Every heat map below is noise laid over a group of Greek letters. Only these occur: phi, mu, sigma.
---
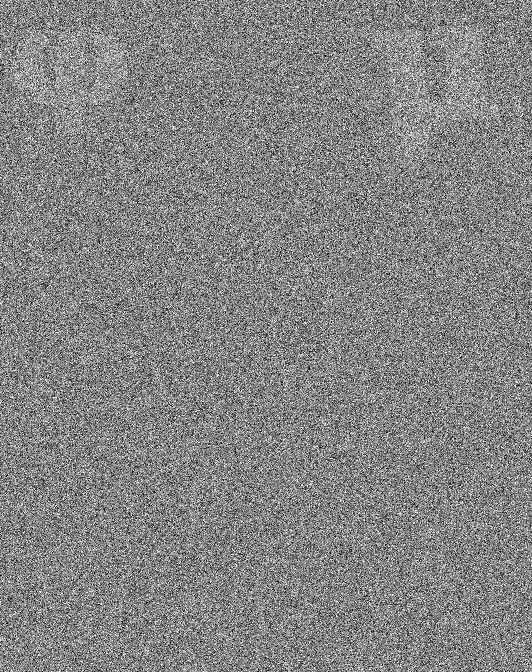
top left: phi; top right: mu
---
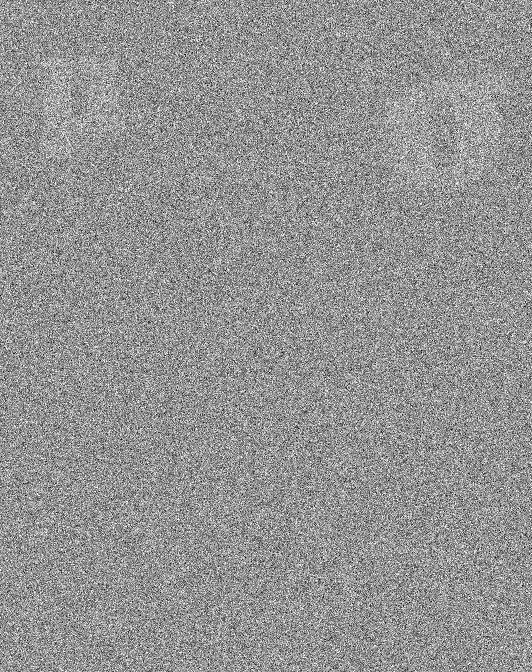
top left: mu; top right: sigma
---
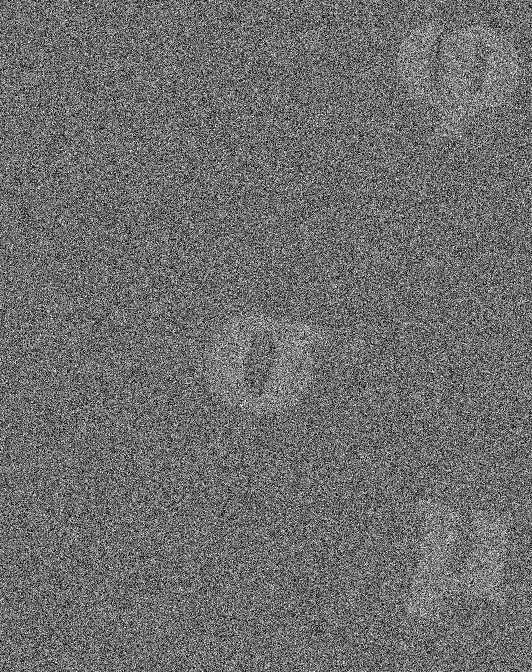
top right: phi; centre: sigma; bottom right: mu
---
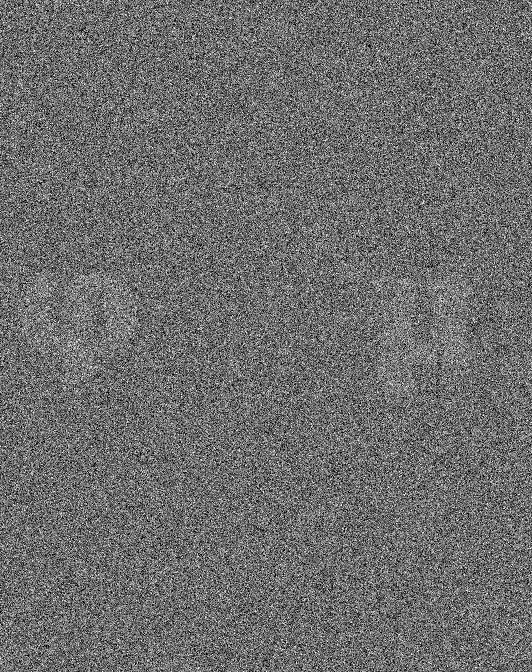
middle left: phi; middle right: mu
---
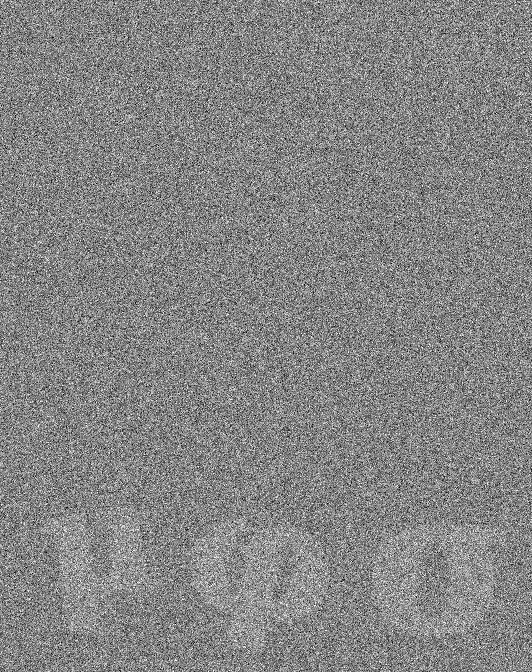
bottom left: mu; bottom middle: phi; bottom right: sigma
